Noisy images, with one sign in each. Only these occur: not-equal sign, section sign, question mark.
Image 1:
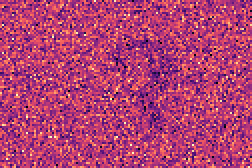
question mark
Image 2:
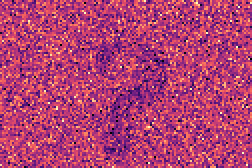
question mark
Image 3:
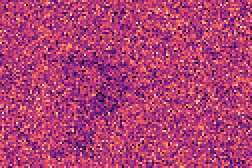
question mark
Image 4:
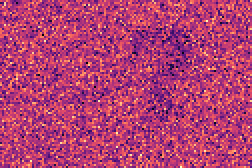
question mark
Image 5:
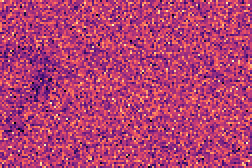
question mark
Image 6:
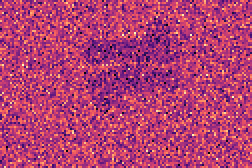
not-equal sign
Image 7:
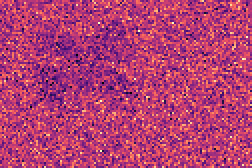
not-equal sign
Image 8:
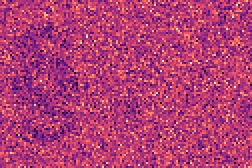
section sign
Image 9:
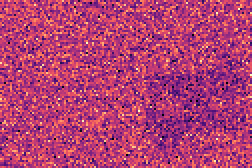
not-equal sign
